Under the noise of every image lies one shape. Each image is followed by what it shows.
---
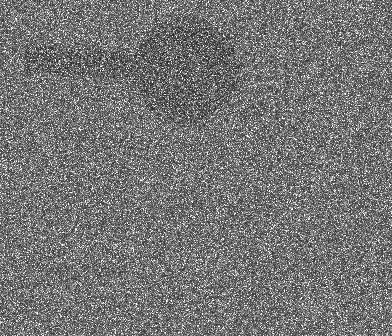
lollipop
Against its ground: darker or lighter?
darker
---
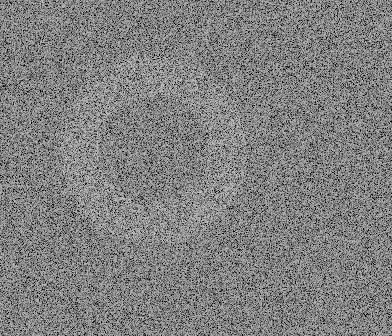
ring
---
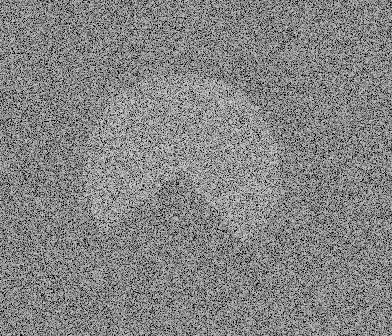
disc with a wedge cut out
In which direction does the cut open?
down
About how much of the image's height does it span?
half
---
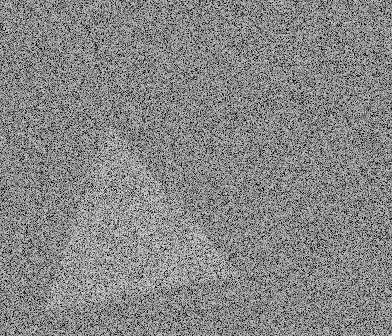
triangle
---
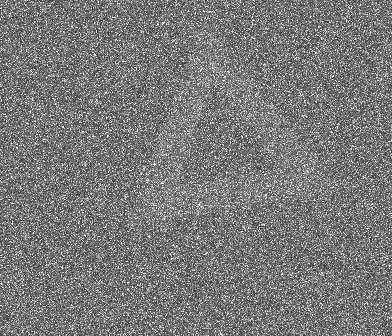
triangle frame
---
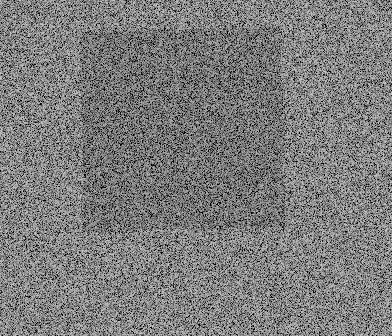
square
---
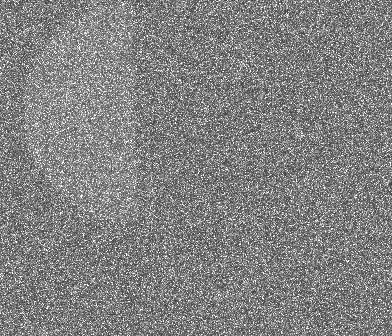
half disc
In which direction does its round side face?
left
